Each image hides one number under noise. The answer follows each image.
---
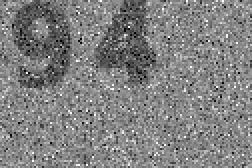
94
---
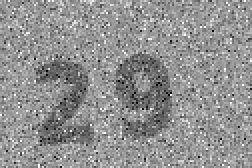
29
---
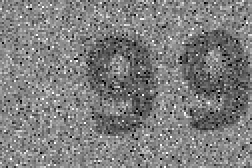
99
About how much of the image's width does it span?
two thirds
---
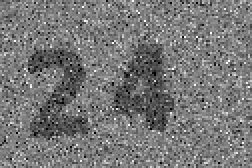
24
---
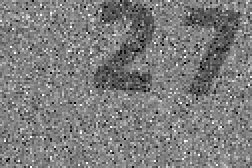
27
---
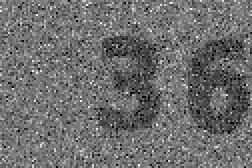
36
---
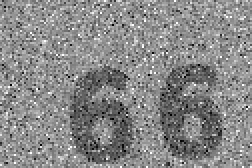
66
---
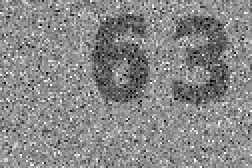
63
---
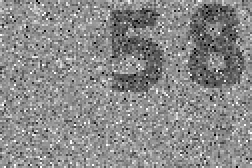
58
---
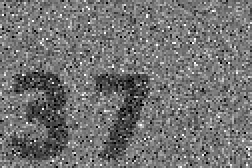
37
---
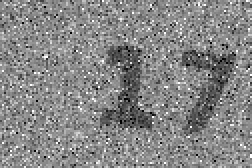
17
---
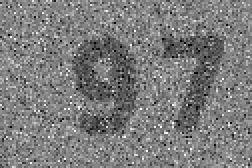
97
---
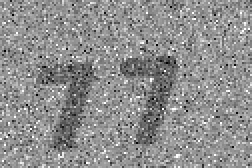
77
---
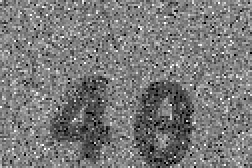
40
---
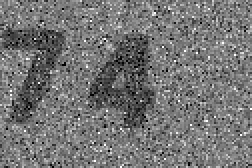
74
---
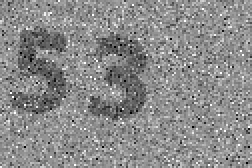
53
